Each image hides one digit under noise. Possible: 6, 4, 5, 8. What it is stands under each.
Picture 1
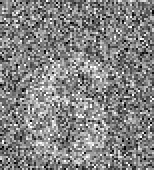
6
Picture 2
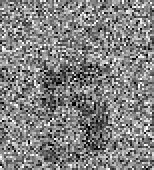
5
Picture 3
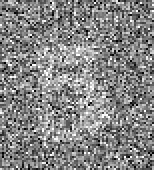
5
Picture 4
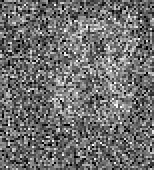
8
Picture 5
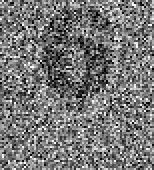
6
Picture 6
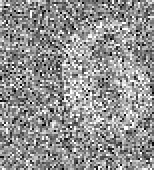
6
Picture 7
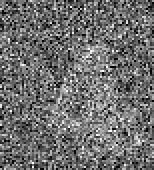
4
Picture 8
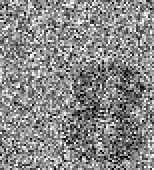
8
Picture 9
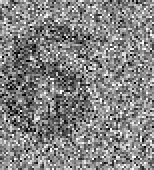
6
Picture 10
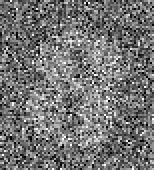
8
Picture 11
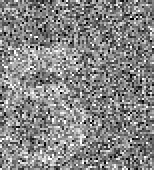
5
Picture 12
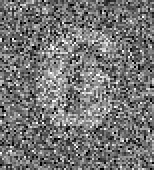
6
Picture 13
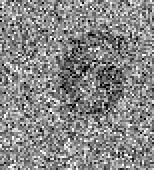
6
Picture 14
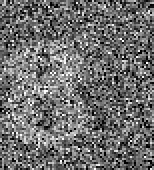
8
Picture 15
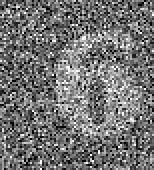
6
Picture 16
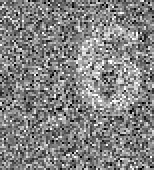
6
